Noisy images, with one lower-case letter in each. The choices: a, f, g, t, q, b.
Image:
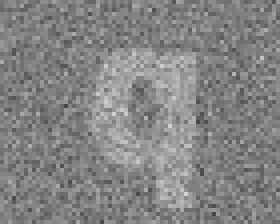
q
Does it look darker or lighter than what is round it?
lighter
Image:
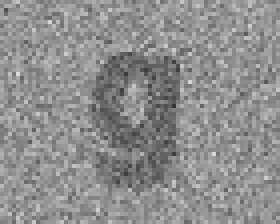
g
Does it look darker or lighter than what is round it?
darker
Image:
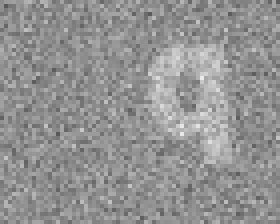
q
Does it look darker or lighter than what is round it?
lighter
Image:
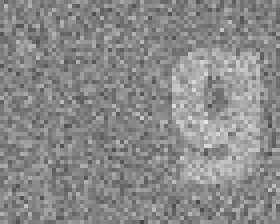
g
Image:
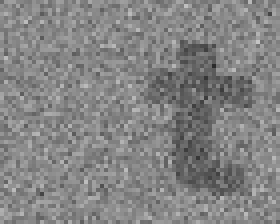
t
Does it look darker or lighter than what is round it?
darker
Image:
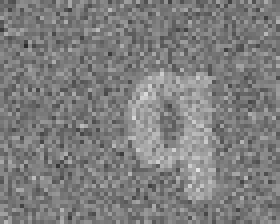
q
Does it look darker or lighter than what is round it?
lighter
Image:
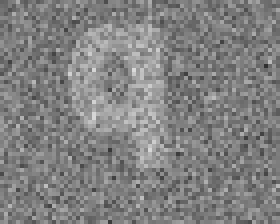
q
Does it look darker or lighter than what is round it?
lighter
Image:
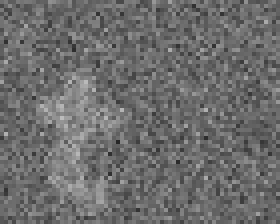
t
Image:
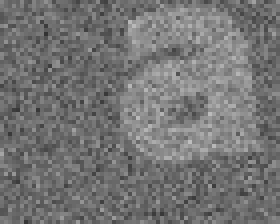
a
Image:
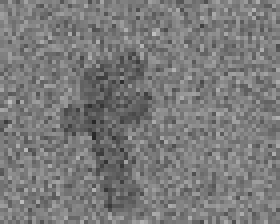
f
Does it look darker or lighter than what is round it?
darker
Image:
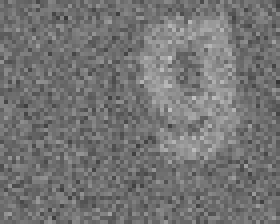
g
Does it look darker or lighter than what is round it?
lighter
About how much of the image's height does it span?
two thirds
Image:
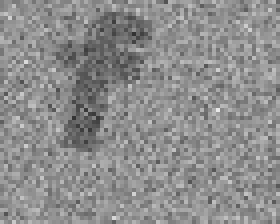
f
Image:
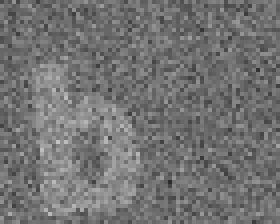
b
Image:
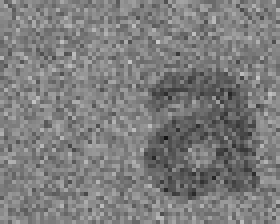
a
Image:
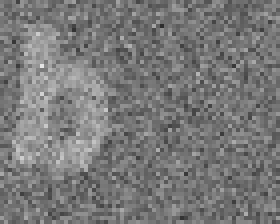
b
